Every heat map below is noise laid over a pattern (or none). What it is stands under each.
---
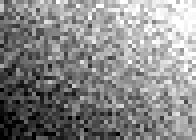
a smooth slope
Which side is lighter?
top right
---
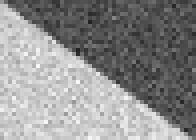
a sharp edge
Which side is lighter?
bottom left
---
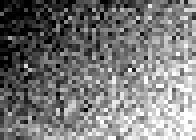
a smooth slope
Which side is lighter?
bottom right
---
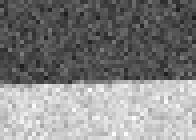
a sharp edge
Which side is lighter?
bottom
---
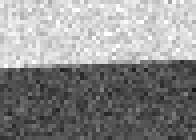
a sharp edge
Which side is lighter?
top
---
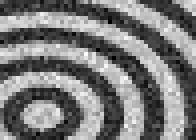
rings round one point
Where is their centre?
bottom left
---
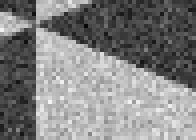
spokes from one point
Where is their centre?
top left
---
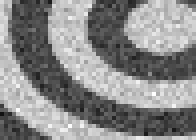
rings round one point
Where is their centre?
top right
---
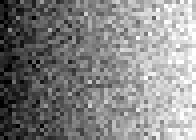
a smooth slope
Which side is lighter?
right
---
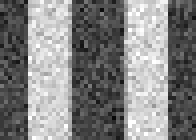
vertical stripes
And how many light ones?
2
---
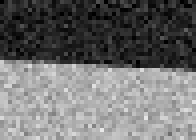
a sharp edge
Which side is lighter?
bottom
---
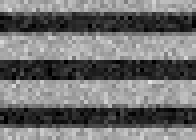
horizontal stripes
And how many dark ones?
3
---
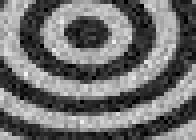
rings round one point
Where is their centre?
top middle
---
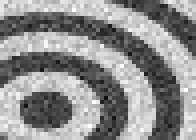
rings round one point
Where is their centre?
bottom left
